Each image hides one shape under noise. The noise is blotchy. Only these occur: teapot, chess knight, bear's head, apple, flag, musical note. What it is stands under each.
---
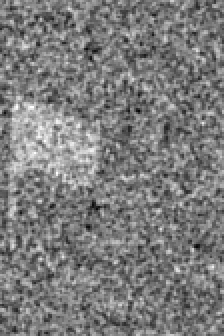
light flag, middle left
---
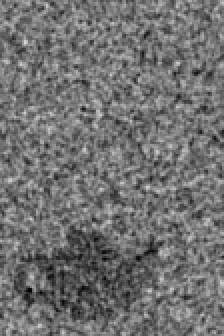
dark teapot
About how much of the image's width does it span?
two thirds
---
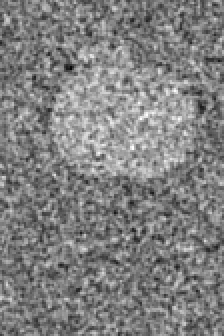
light apple
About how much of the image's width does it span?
two thirds
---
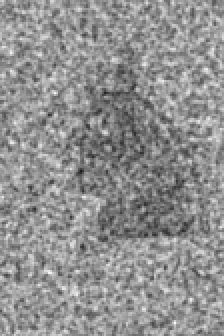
dark chess knight
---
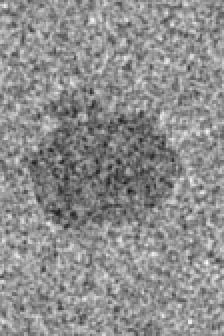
dark apple
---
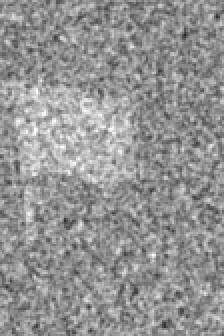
light flag
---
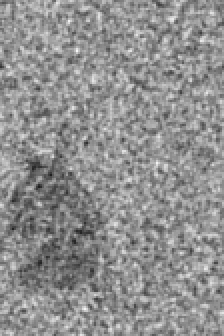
dark chess knight
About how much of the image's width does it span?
half
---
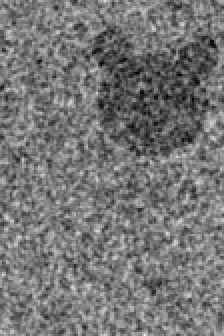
dark bear's head
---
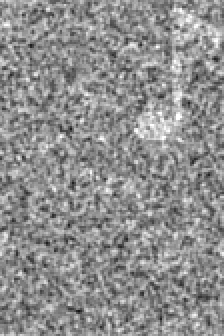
light musical note, top right
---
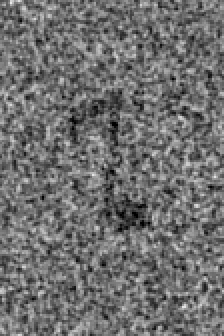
dark musical note, centre
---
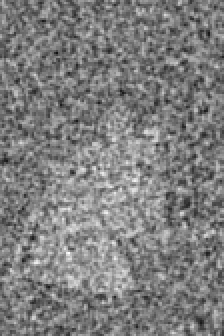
light chess knight
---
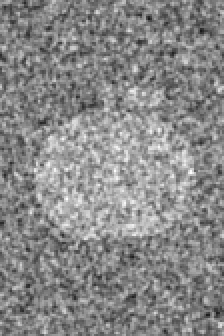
light apple
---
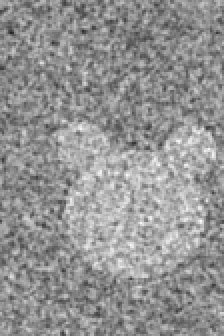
light bear's head
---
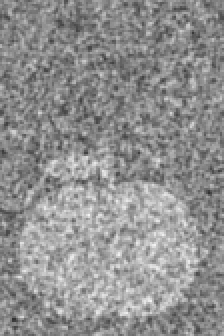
light apple
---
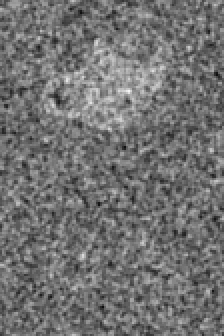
light teapot
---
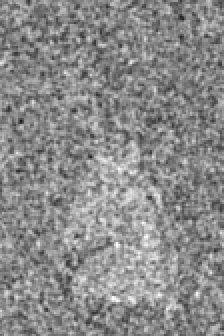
light chess knight
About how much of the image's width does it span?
half
